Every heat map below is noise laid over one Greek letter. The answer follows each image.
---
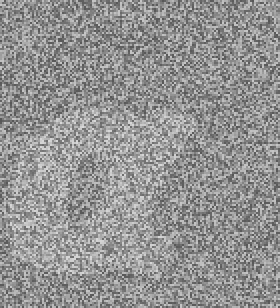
alpha
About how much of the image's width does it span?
two thirds
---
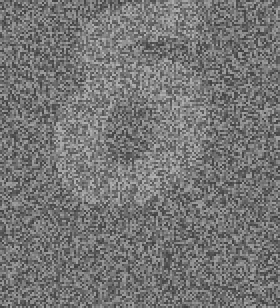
delta
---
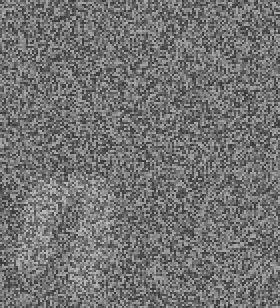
eta
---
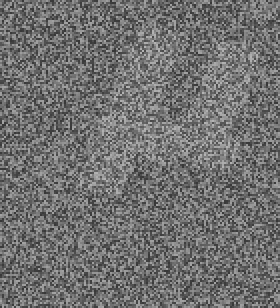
mu
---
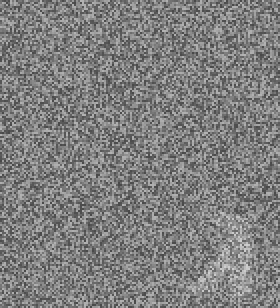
lambda
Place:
bottom right
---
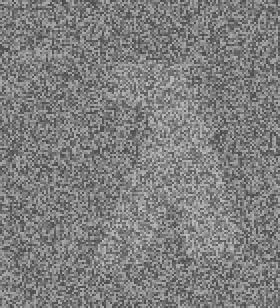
lambda
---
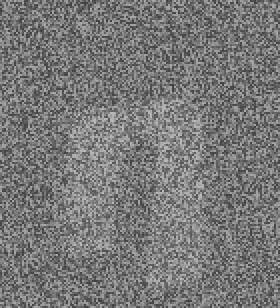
eta
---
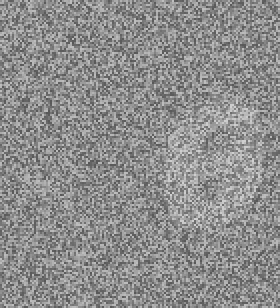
theta
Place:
middle right
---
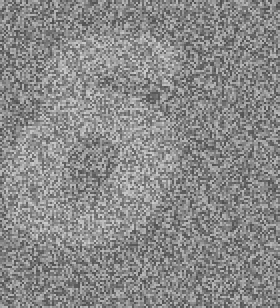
delta
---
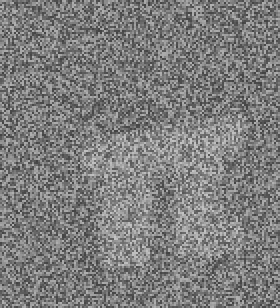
pi
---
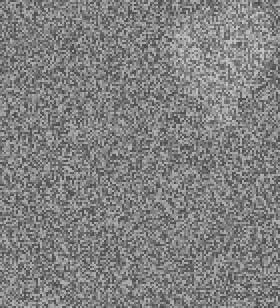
phi
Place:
top right
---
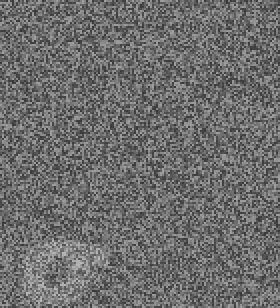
sigma
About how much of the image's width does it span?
a third
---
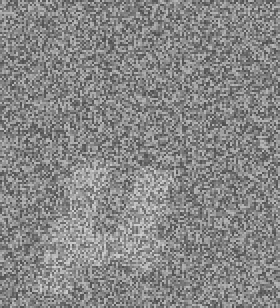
mu
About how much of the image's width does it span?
half
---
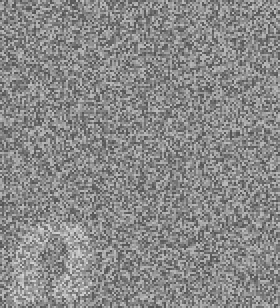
omega
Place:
bottom left
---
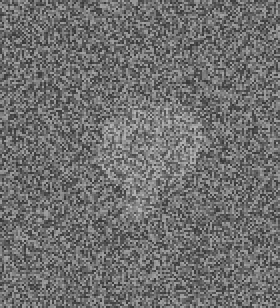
phi
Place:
centre
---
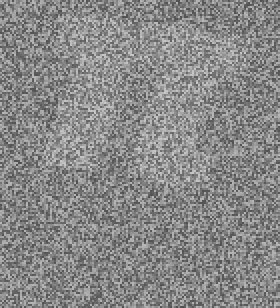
pi
